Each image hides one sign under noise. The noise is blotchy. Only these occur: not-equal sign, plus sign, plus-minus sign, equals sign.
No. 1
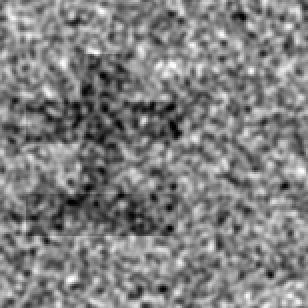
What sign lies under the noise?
plus-minus sign
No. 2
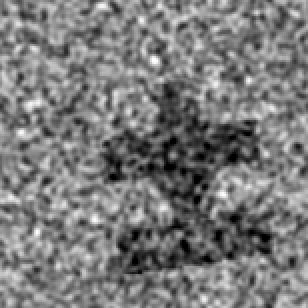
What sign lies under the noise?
plus-minus sign
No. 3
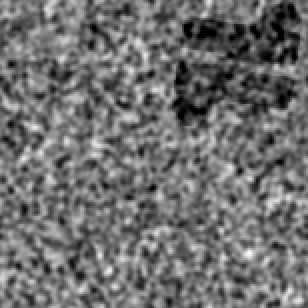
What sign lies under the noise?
not-equal sign
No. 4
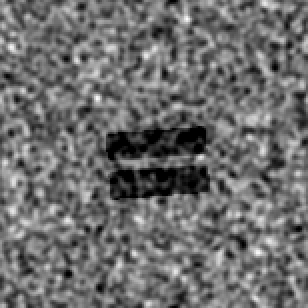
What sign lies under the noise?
equals sign
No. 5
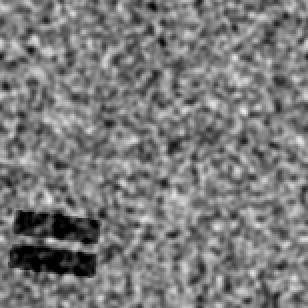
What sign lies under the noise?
equals sign
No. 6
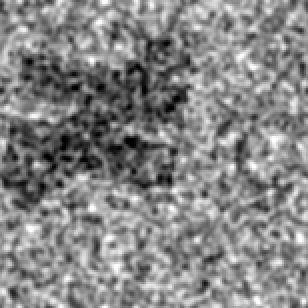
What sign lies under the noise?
not-equal sign
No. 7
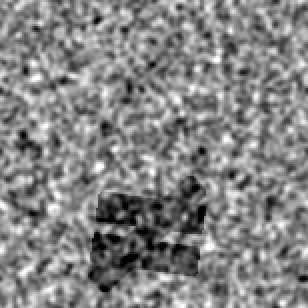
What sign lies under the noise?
not-equal sign
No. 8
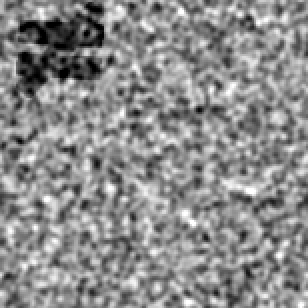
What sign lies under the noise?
not-equal sign
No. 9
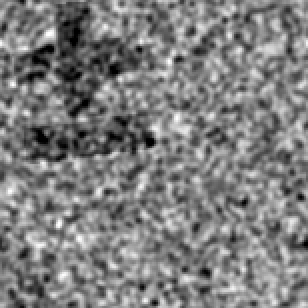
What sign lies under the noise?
plus-minus sign
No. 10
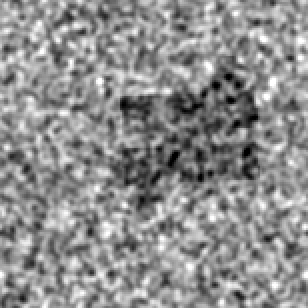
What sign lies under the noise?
not-equal sign
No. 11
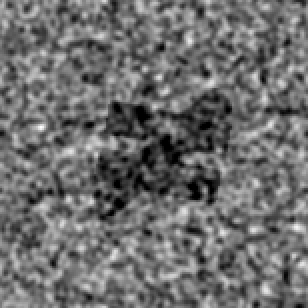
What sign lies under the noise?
not-equal sign
